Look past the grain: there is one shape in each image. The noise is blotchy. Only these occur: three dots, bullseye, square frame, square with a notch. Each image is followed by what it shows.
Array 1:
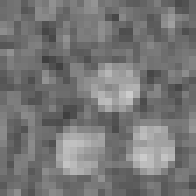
three dots
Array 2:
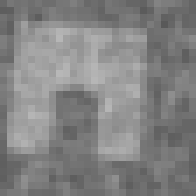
square with a notch
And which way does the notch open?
down
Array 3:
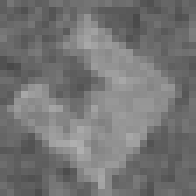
square with a notch
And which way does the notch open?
up and left
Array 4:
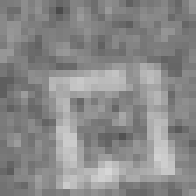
square frame
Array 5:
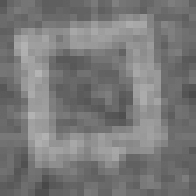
square frame
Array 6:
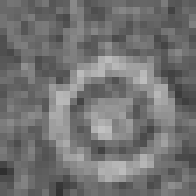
bullseye
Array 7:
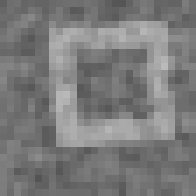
square frame
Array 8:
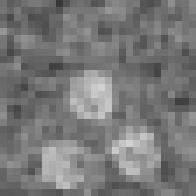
three dots
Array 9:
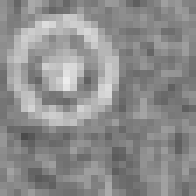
bullseye
